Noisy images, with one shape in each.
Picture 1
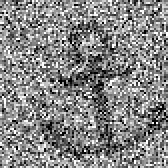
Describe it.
dark anchor
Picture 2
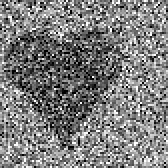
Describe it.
dark heart
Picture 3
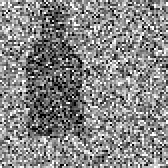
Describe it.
dark bottle
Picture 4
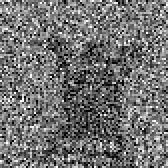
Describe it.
dark chess rook
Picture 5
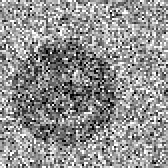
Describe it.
dark smiling face
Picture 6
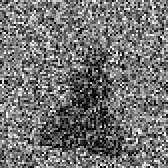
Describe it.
dark chess pawn
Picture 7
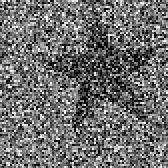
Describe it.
dark star
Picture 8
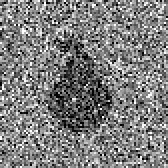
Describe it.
dark pear
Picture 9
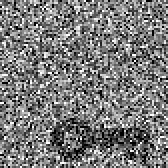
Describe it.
dark key
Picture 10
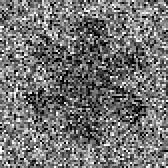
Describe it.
dark asterisk
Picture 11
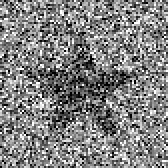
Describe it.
dark star
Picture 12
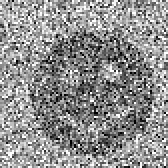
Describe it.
dark smiling face
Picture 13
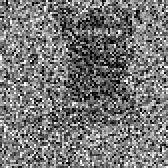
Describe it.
dark chess rook
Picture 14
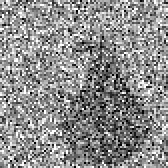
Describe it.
dark pear
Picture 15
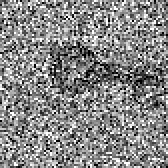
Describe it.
dark key
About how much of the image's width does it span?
two thirds
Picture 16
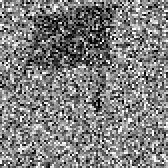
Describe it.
dark flag
